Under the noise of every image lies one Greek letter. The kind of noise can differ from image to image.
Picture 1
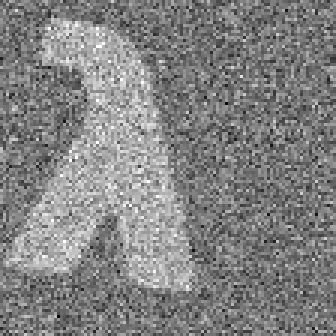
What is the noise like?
low rank plus noise
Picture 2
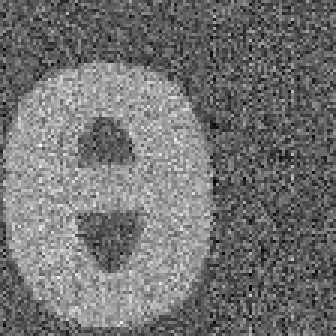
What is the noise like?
columns of uneven size
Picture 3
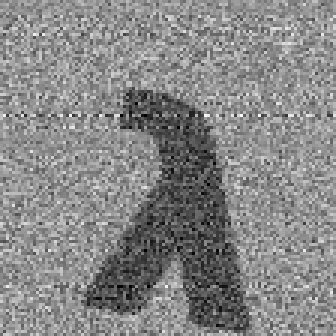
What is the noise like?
rows of uneven size
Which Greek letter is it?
lambda
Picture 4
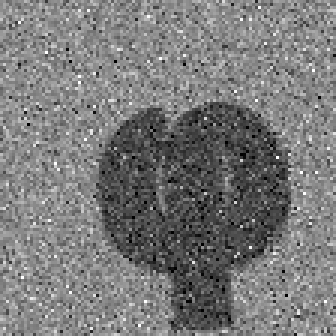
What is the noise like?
heavy tails
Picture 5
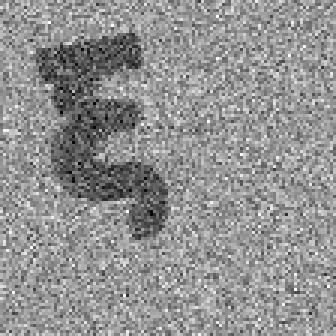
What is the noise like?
independent entries
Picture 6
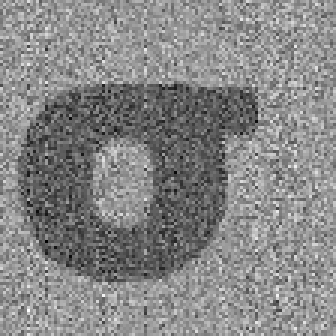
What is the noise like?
columns of uneven size
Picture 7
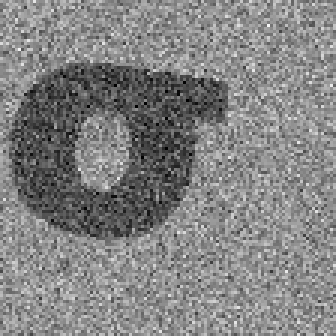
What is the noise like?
independent entries
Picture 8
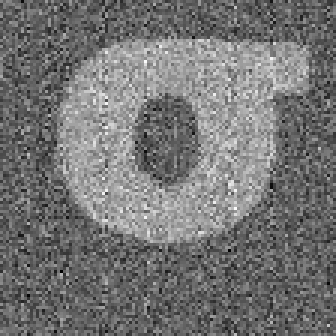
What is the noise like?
columns of uneven size
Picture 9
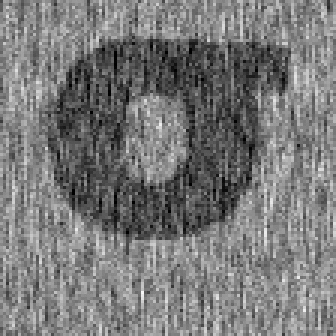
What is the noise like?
streaked along the columns
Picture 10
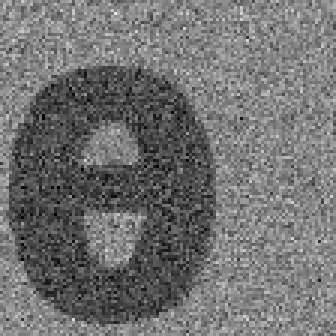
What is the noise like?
low rank plus noise
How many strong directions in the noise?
one
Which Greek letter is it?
theta
